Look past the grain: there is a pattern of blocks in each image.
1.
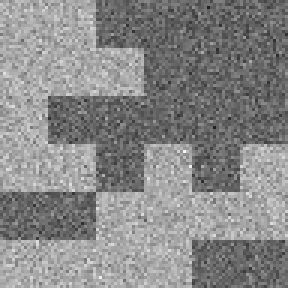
no symmetry
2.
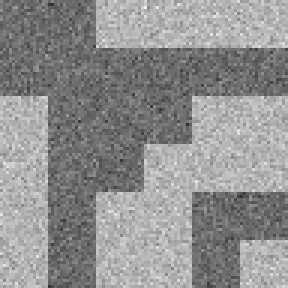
mirrored about the diagonal from the top left
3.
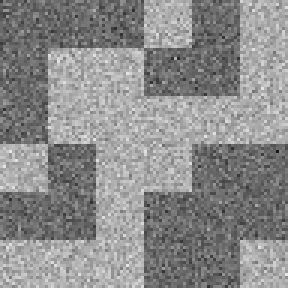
mirrored about the diagonal from the top left
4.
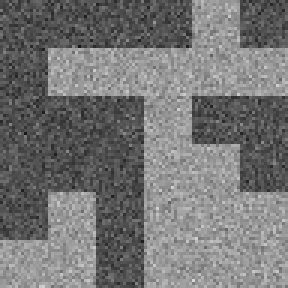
no symmetry
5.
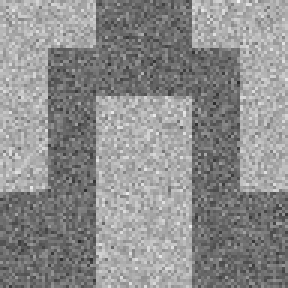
left and right mirror each other
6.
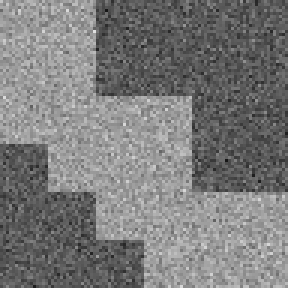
mirrored about the diagonal from the bottom left
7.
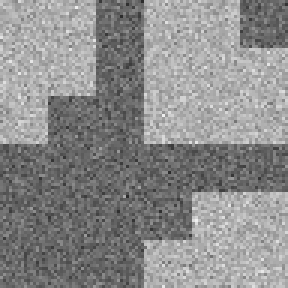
mirrored about the diagonal from the bottom left
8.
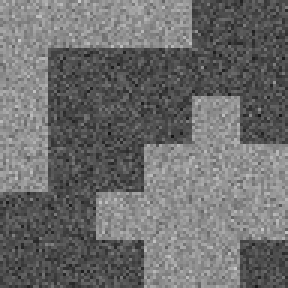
mirrored about the diagonal from the top left
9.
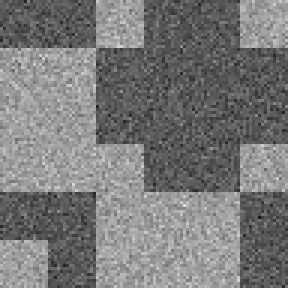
mirrored about the diagonal from the bottom left
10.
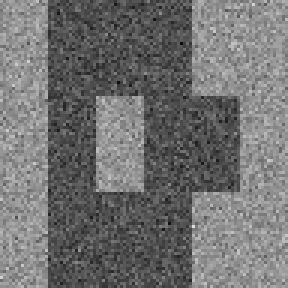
top and bottom mirror each other
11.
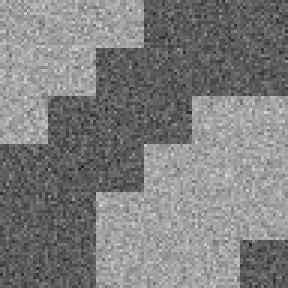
mirrored about the diagonal from the top left
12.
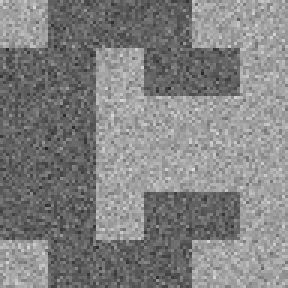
top and bottom mirror each other
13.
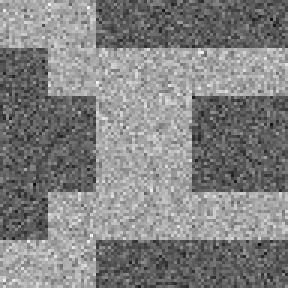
top and bottom mirror each other
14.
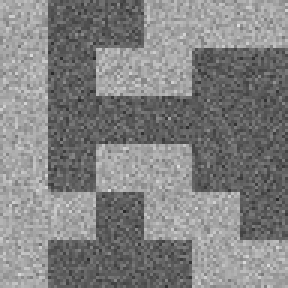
no symmetry
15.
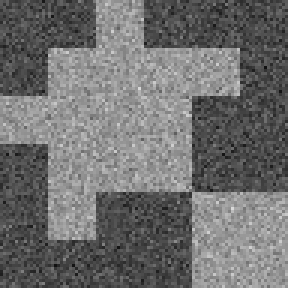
mirrored about the diagonal from the top left
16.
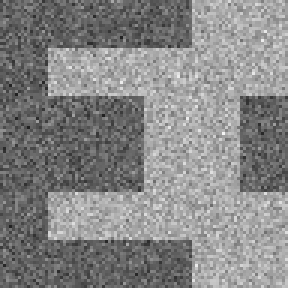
top and bottom mirror each other
